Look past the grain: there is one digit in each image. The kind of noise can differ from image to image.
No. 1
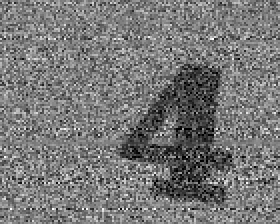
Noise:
rows of uneven size
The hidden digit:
4
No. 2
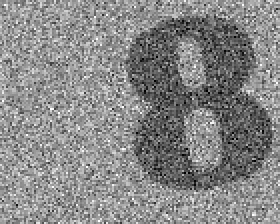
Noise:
independent entries
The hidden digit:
8
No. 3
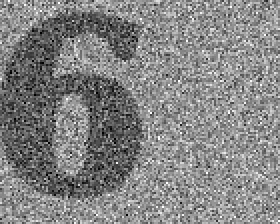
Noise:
independent entries
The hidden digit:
6
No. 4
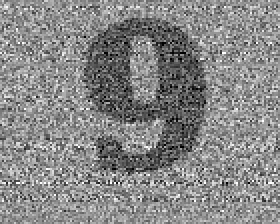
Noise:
rows of uneven size
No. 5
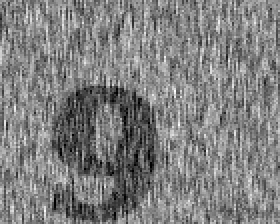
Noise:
streaked along the columns
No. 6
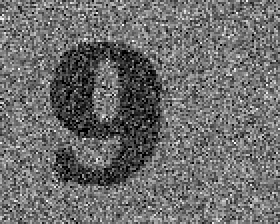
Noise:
independent entries
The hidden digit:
9
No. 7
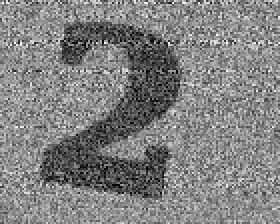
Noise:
rows of uneven size
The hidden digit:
2
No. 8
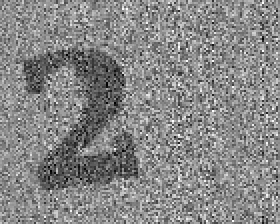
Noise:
columns of uneven size
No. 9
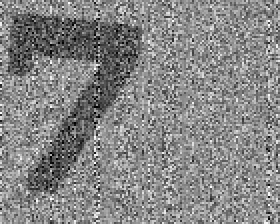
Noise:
columns of uneven size
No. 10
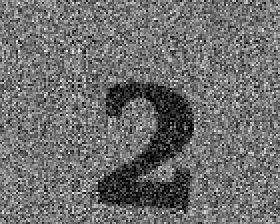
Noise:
low rank plus noise
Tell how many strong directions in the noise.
one
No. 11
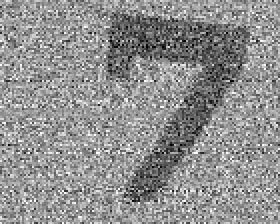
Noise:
rows of uneven size
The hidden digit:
7
